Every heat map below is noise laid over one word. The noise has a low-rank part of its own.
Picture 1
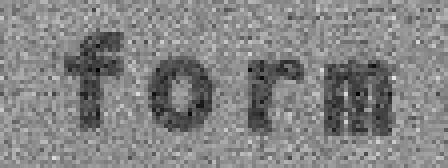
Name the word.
form
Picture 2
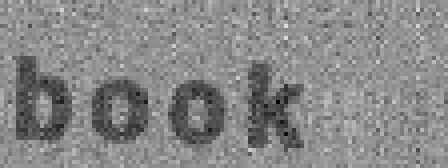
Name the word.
book
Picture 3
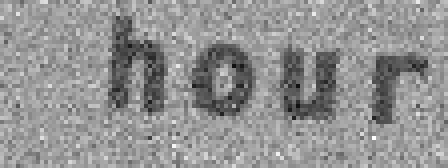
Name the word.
hour
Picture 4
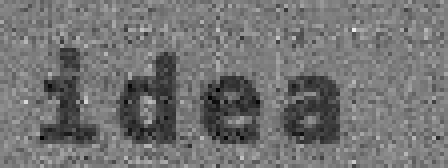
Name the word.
idea
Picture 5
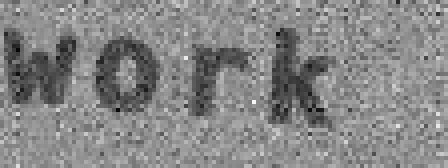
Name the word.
work
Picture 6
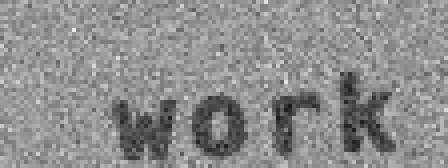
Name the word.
work
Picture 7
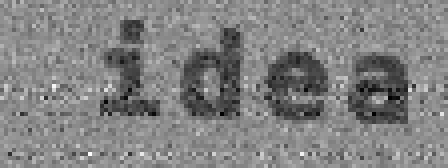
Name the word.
idea
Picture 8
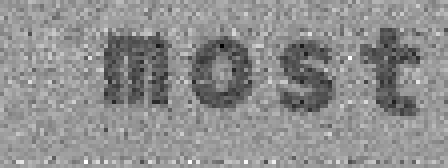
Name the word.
most
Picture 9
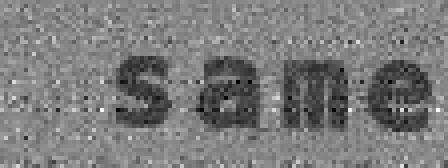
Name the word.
same
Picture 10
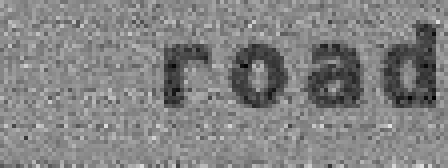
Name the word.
road
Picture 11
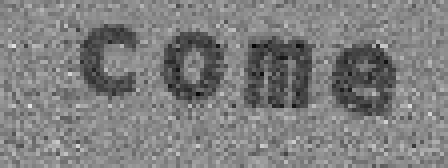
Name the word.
come
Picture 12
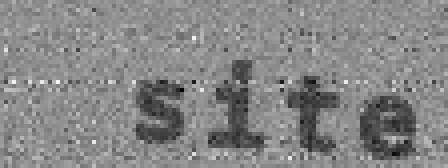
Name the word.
site
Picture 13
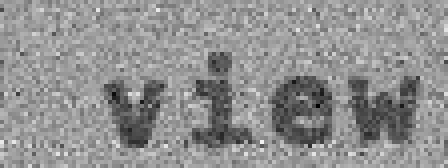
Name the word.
view
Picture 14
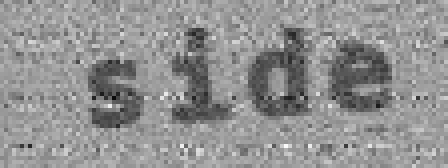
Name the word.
side
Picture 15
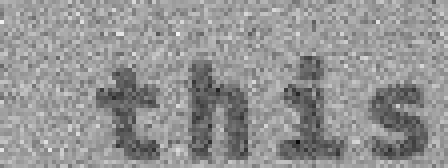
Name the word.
this
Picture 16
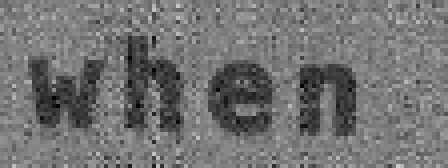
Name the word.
when
